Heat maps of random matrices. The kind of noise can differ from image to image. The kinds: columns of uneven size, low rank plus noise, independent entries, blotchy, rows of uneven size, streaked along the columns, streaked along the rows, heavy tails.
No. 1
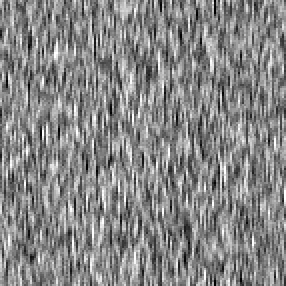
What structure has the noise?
streaked along the columns
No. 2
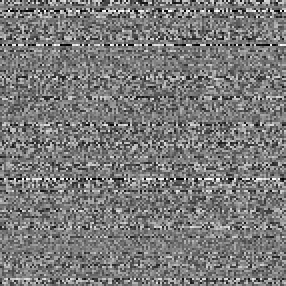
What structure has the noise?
rows of uneven size
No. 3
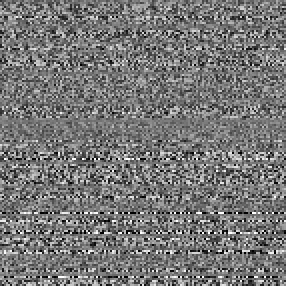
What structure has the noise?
rows of uneven size
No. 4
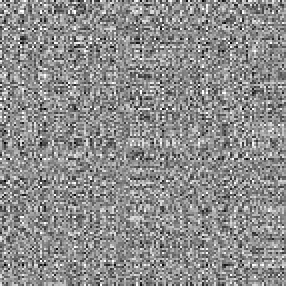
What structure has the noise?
low rank plus noise
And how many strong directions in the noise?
three or four
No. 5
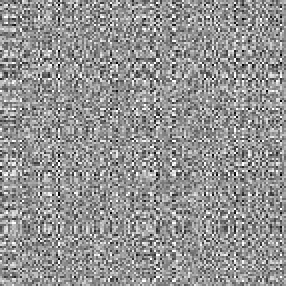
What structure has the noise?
low rank plus noise
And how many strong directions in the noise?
two
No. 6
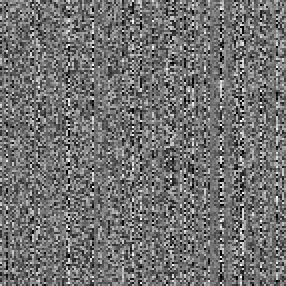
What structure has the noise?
columns of uneven size
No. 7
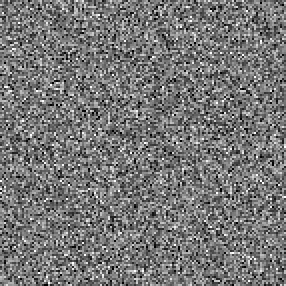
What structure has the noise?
independent entries
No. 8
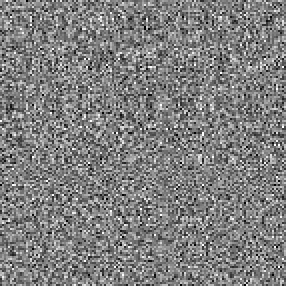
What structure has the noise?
low rank plus noise
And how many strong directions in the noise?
five to eight
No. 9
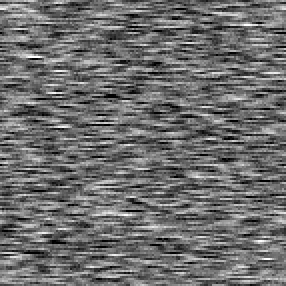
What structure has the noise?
streaked along the rows
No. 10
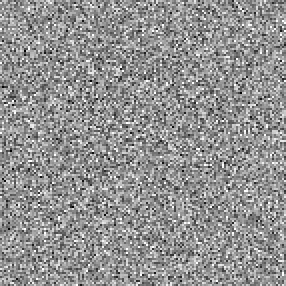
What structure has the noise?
independent entries
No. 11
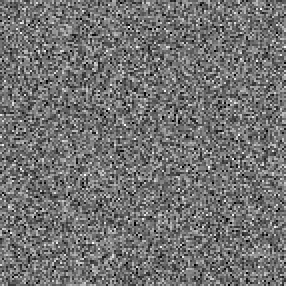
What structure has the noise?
independent entries
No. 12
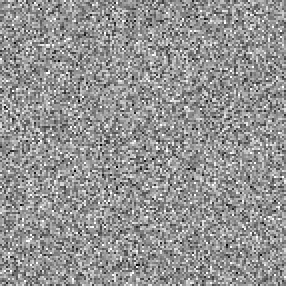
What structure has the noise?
independent entries
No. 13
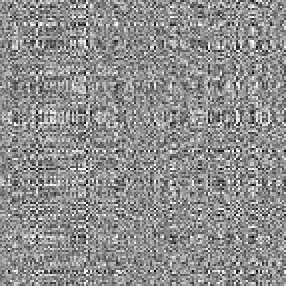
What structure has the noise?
low rank plus noise
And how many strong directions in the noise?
two
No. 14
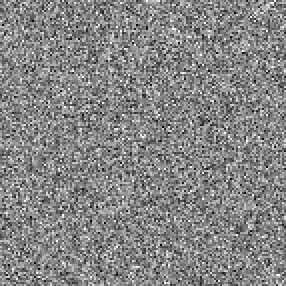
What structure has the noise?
independent entries
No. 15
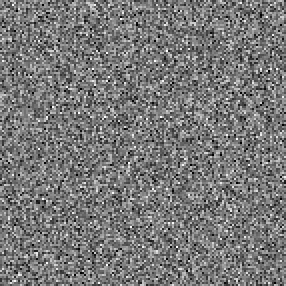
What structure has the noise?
independent entries
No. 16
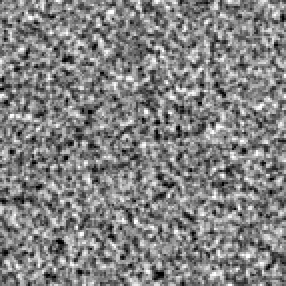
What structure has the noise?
blotchy
